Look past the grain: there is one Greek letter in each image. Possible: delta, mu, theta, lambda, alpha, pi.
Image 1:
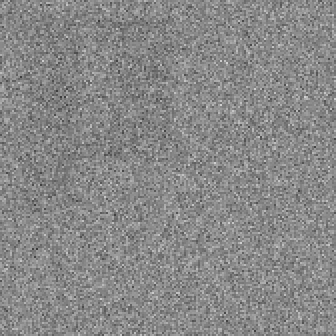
dark mu
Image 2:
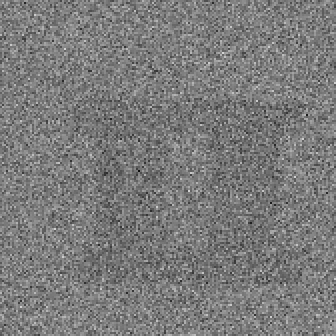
dark pi
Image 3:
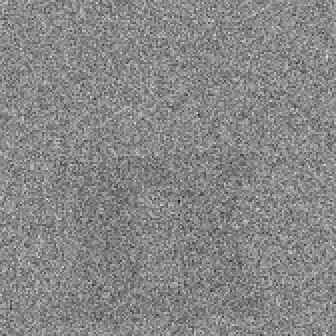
dark pi
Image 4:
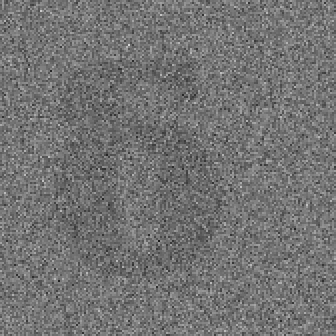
dark delta
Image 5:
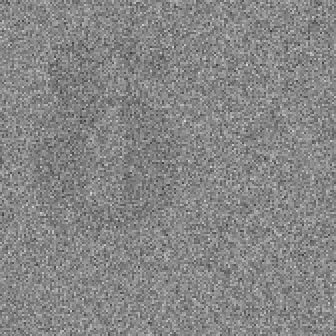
dark delta
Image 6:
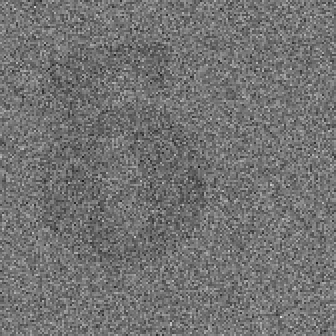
dark delta
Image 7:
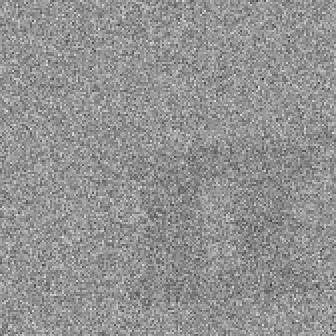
dark pi
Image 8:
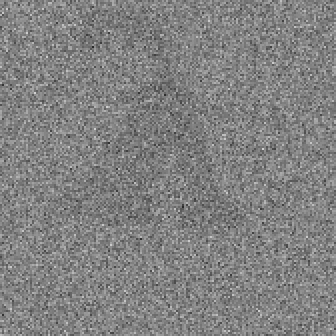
dark lambda
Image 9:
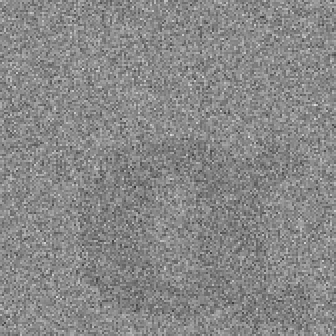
dark alpha
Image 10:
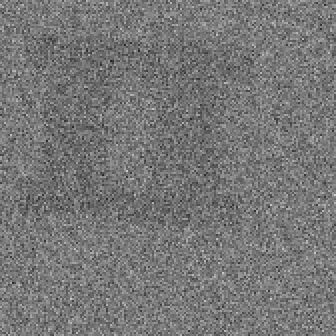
dark pi
